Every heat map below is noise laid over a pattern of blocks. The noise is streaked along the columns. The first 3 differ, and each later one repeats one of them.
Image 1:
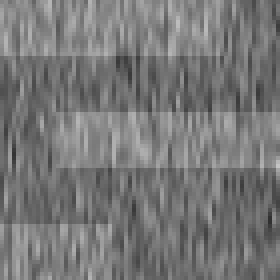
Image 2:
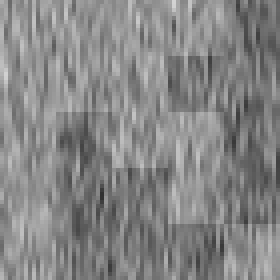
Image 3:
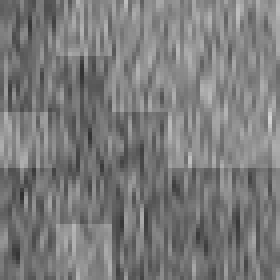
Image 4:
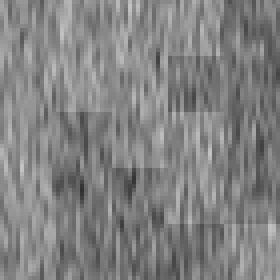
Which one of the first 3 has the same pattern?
2
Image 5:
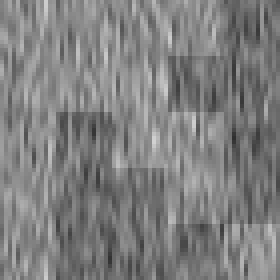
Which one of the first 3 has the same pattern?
2
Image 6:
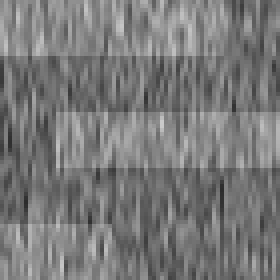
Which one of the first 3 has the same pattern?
1
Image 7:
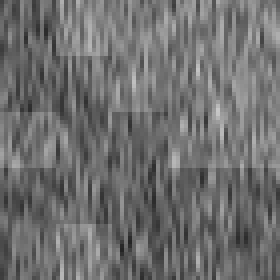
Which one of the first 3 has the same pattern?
3
